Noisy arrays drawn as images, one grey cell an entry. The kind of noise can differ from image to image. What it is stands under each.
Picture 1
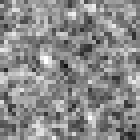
blotchy
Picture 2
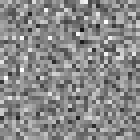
independent entries
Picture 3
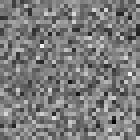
independent entries
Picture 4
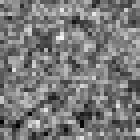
blotchy
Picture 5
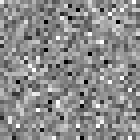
heavy tails
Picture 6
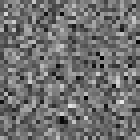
low rank plus noise
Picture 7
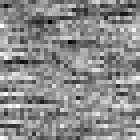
streaked along the rows
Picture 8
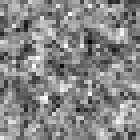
blotchy
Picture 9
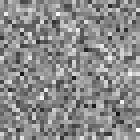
independent entries
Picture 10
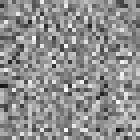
low rank plus noise
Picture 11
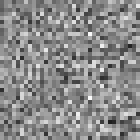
low rank plus noise
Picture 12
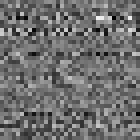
rows of uneven size
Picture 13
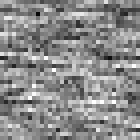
streaked along the rows
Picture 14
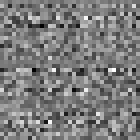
rows of uneven size
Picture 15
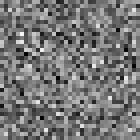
low rank plus noise
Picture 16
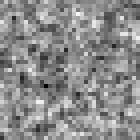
blotchy
